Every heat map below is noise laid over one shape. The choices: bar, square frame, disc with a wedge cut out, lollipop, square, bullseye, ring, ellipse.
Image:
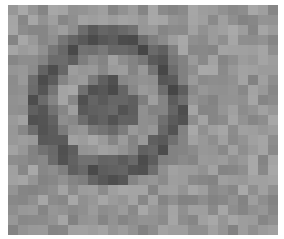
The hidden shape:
bullseye
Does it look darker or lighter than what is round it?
darker
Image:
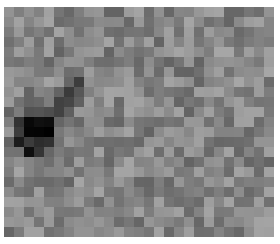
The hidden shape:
lollipop
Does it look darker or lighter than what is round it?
darker
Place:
middle left
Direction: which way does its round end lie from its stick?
down and left
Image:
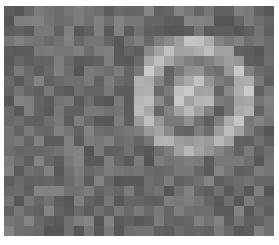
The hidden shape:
bullseye
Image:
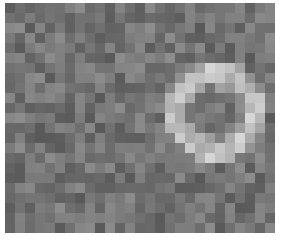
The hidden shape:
ring
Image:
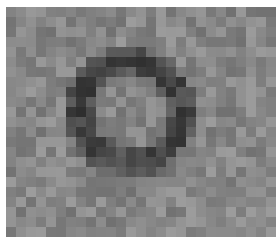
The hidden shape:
ring
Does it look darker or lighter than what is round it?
darker
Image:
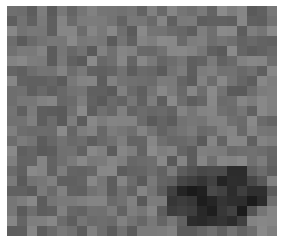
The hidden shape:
ellipse
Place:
bottom right
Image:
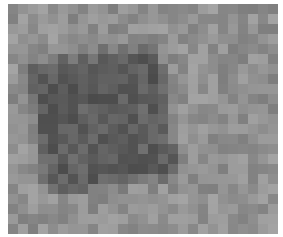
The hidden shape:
square
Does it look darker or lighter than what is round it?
darker
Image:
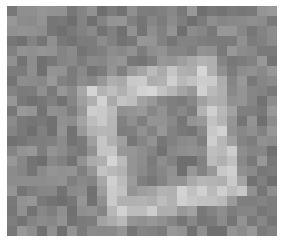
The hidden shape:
square frame
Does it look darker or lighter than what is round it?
lighter
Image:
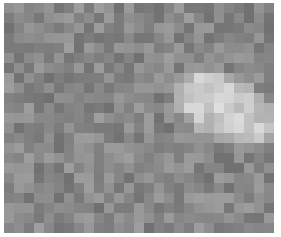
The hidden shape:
ellipse
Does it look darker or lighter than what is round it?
lighter
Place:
middle right
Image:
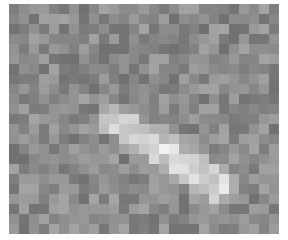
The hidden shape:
bar
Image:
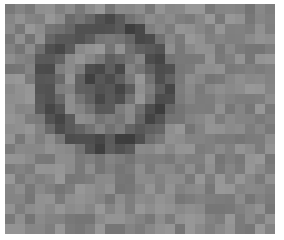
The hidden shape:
bullseye
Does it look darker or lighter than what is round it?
darker
